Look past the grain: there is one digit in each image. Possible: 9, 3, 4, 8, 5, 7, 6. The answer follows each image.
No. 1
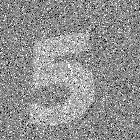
5
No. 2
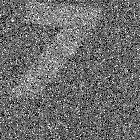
7
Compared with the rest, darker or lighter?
lighter
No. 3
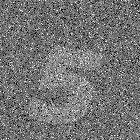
5
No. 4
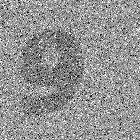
9
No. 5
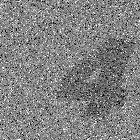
4
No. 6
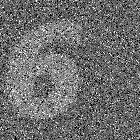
6
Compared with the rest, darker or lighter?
lighter
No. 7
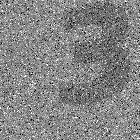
3
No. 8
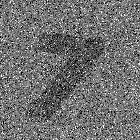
7
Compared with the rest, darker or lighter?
darker
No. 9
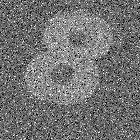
8
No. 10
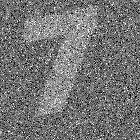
7
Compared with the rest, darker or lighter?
lighter
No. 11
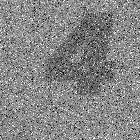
4
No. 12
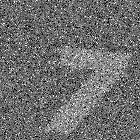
7
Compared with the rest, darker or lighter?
lighter
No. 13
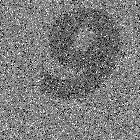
9
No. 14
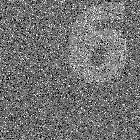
6
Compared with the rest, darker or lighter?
lighter
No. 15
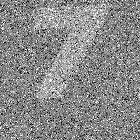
7
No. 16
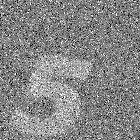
5
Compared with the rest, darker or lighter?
lighter
